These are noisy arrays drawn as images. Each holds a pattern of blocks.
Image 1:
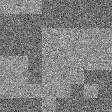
no symmetry
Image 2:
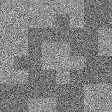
mirrored about the diagonal from the top left
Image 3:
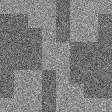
the same after a half turn
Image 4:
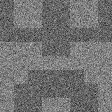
left and right mirror each other
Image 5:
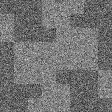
the same after a half turn
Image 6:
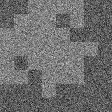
mirrored about the diagonal from the top left
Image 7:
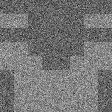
left and right mirror each other
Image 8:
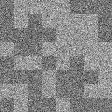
mirrored about the diagonal from the bottom left
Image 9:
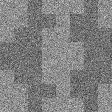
top and bottom mirror each other
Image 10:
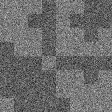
mirrored about the diagonal from the bottom left
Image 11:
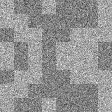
top and bottom mirror each other
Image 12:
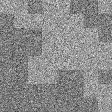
mirrored about the diagonal from the bottom left
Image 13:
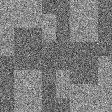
the same after a half turn
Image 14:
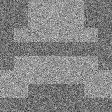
left and right mirror each other
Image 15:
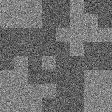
mirrored about the diagonal from the bottom left
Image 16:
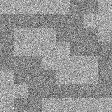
the same after a half turn
